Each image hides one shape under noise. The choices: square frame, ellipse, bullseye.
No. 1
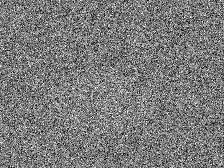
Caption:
light ellipse
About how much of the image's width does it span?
half
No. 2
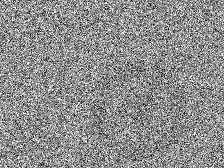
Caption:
dark bullseye
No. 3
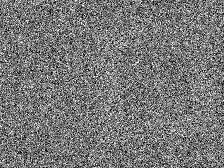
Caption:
light square frame
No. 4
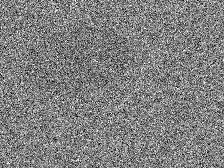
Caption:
dark ellipse
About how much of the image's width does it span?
half
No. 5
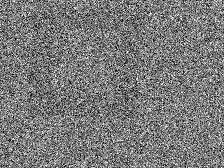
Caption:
dark square frame
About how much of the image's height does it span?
two thirds
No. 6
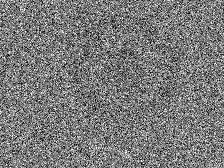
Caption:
dark bullseye
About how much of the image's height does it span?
two thirds
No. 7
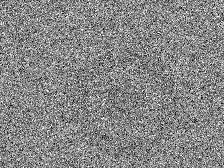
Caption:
dark bullseye
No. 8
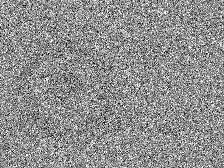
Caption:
dark bullseye
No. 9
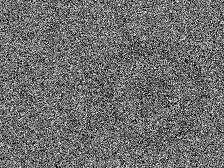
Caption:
dark bullseye
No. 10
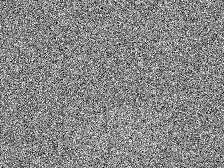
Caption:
light ellipse, bottom middle
